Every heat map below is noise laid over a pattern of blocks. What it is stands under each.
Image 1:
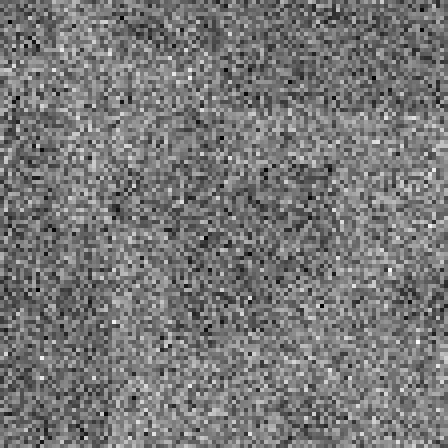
mirrored about the diagonal from the top left
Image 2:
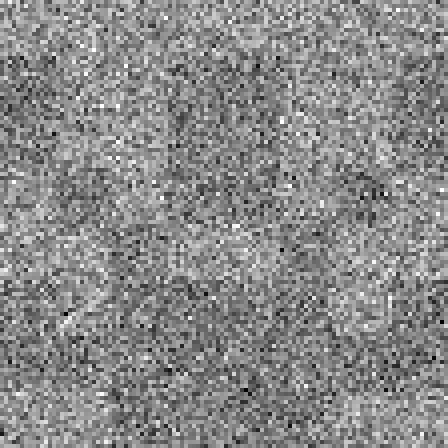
left and right mirror each other
